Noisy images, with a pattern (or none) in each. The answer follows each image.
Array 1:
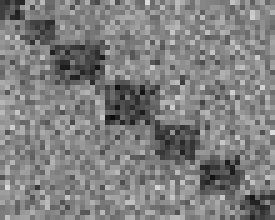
blocks along the diagonal
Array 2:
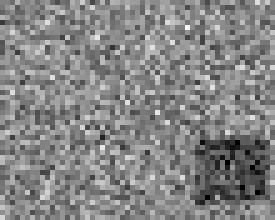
one block
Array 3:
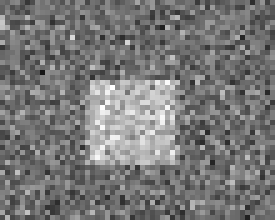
one block
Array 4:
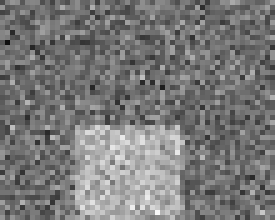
one block
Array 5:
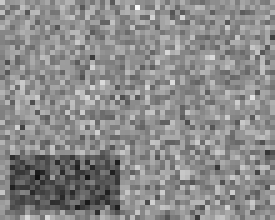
one block
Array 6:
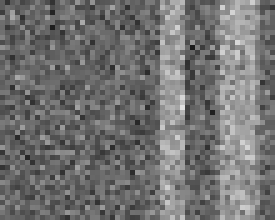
bands of columns
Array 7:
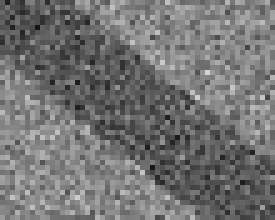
a diagonal band
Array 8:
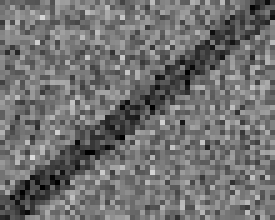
a diagonal band
